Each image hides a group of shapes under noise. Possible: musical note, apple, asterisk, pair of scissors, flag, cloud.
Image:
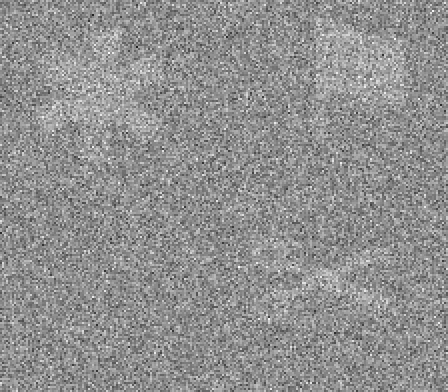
top left: asterisk; top right: flag; bottom right: pair of scissors
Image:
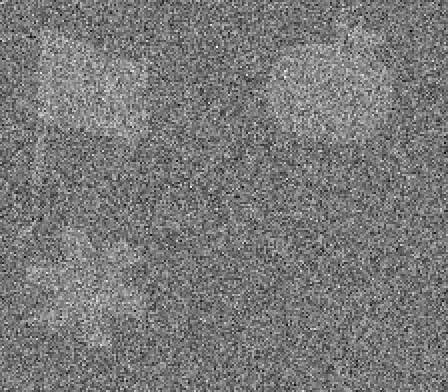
top left: flag; top right: apple; bottom left: asterisk
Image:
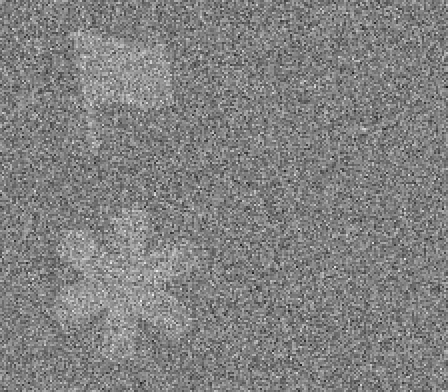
top left: flag; bottom left: asterisk
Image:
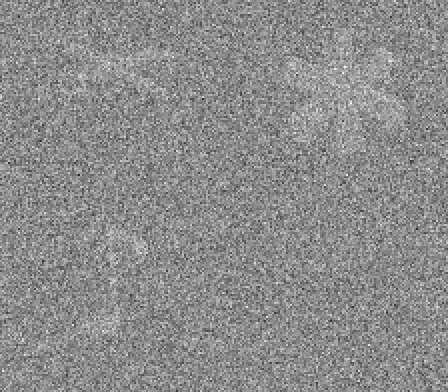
top left: pair of scissors; top right: asterisk; bottom left: musical note
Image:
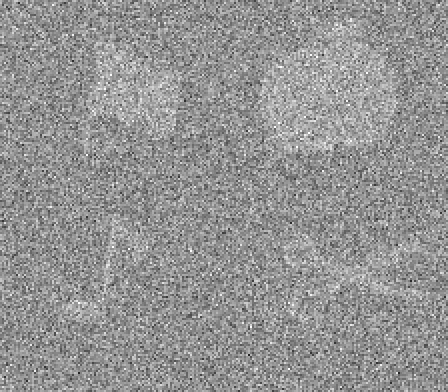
top left: flag; top right: apple; bottom left: musical note; bottom right: pair of scissors
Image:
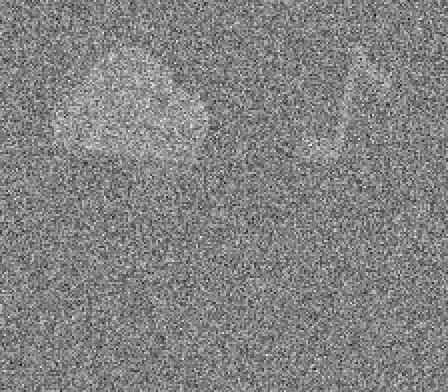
top left: cloud; top right: musical note
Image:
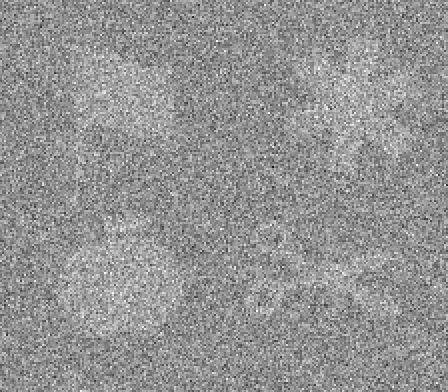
top left: flag; top right: asterisk; bottom left: apple; bottom right: pair of scissors
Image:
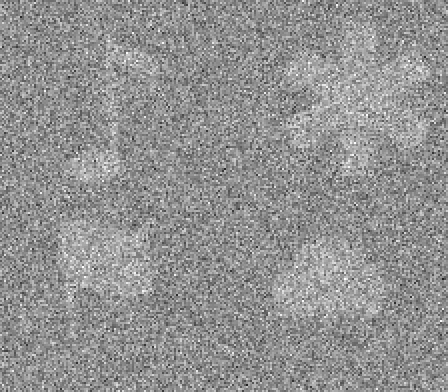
top left: musical note; top right: asterisk; bottom left: flag; bottom right: cloud
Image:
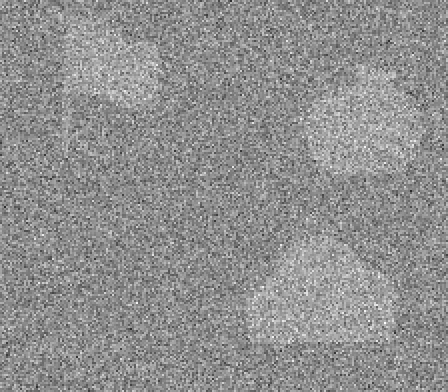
top left: flag; top right: apple; bottom right: cloud
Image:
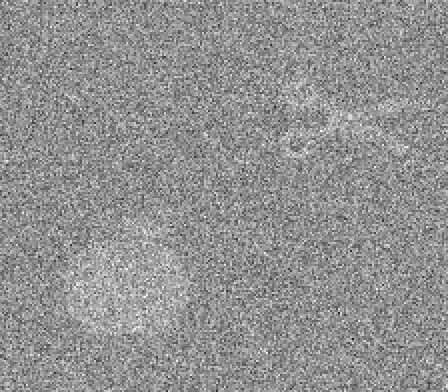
top right: pair of scissors; bottom left: apple
